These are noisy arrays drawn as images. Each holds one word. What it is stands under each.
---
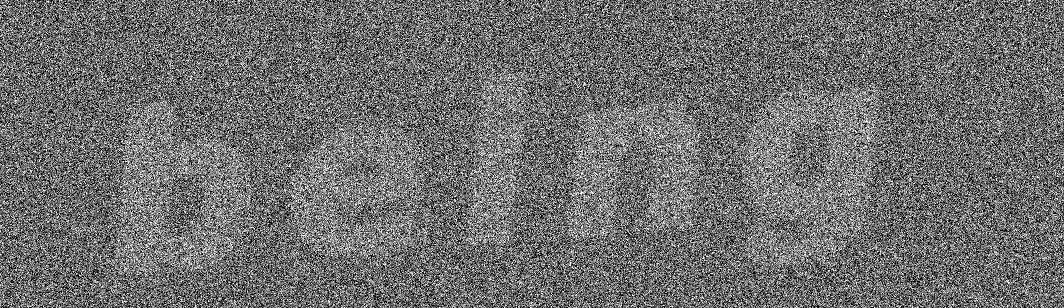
being
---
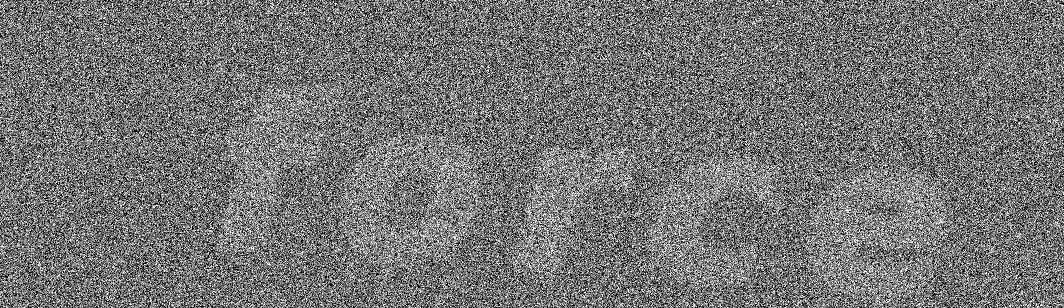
force
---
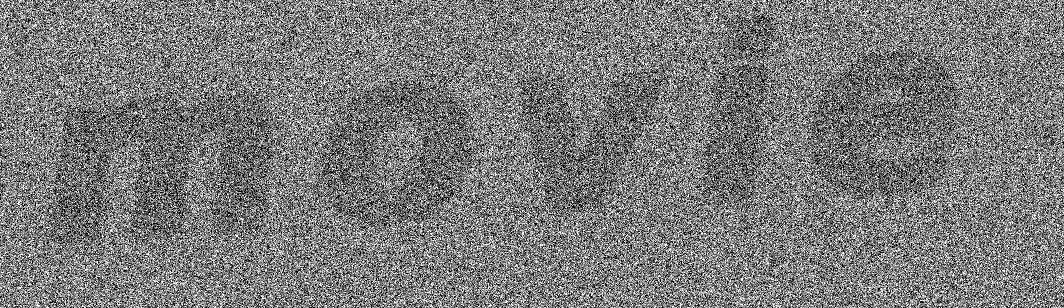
movie
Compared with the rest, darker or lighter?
darker
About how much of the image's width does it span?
nearly all
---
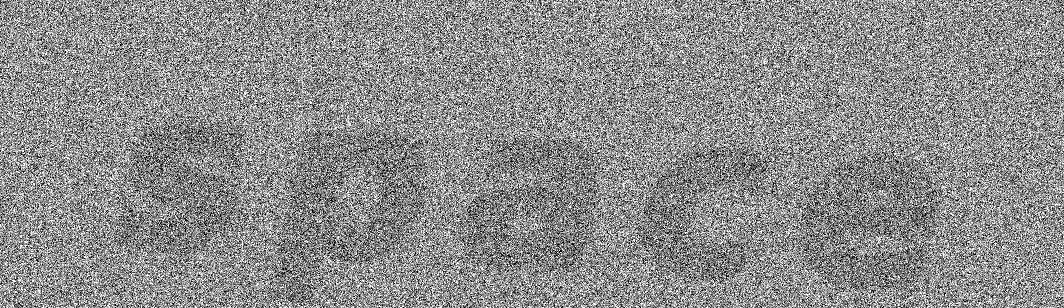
space
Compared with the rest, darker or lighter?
darker
